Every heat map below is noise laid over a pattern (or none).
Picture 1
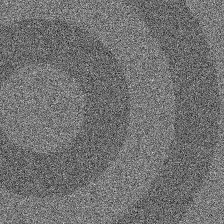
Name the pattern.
rings round one point
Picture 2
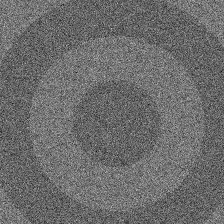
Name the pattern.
rings round one point
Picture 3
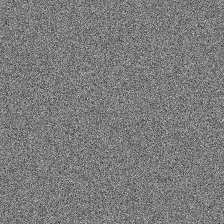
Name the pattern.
only noise
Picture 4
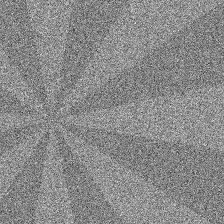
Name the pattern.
spokes from one point
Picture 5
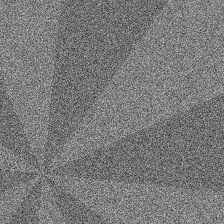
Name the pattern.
spokes from one point
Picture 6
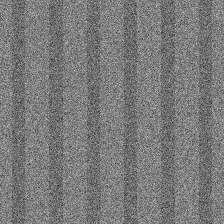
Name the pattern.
vertical stripes
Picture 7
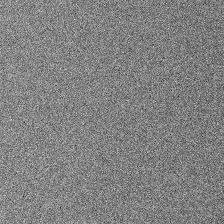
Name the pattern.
a smooth slope
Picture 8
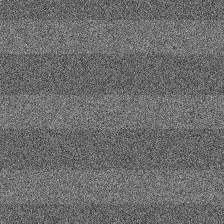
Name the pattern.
horizontal stripes
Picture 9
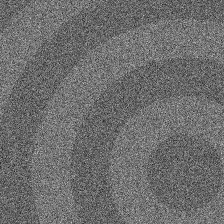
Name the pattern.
rings round one point
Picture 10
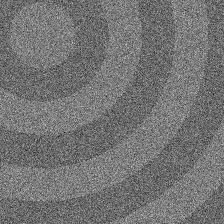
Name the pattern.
rings round one point
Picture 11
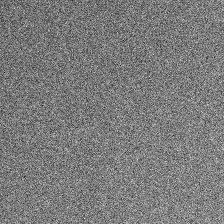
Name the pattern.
a smooth slope
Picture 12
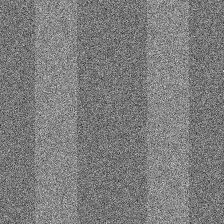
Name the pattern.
vertical stripes
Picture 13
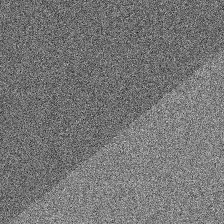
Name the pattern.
a sharp edge
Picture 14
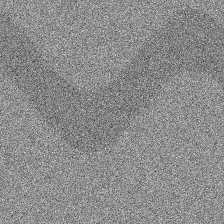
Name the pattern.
a wavy band
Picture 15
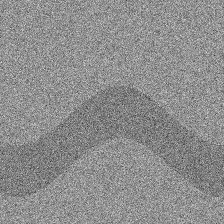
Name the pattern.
a wavy band
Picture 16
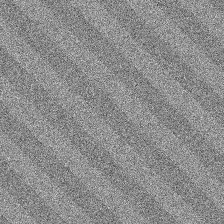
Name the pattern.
diagonal stripes
